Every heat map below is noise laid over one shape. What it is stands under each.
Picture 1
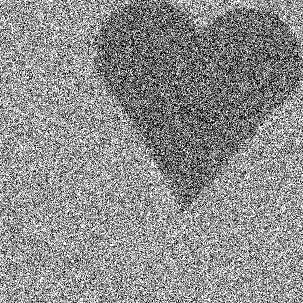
heart
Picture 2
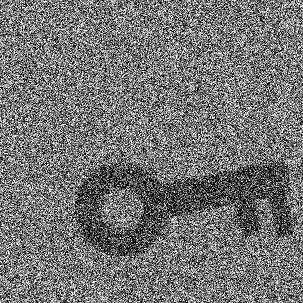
key
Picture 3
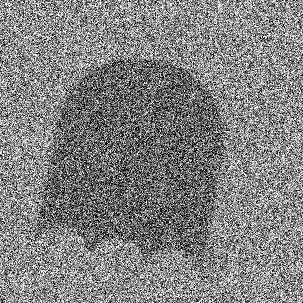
ghost
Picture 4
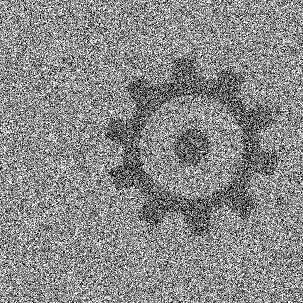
gear
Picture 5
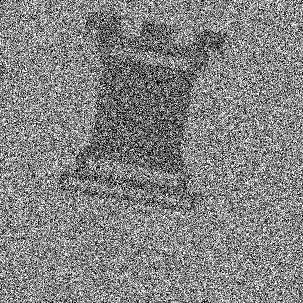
chess rook
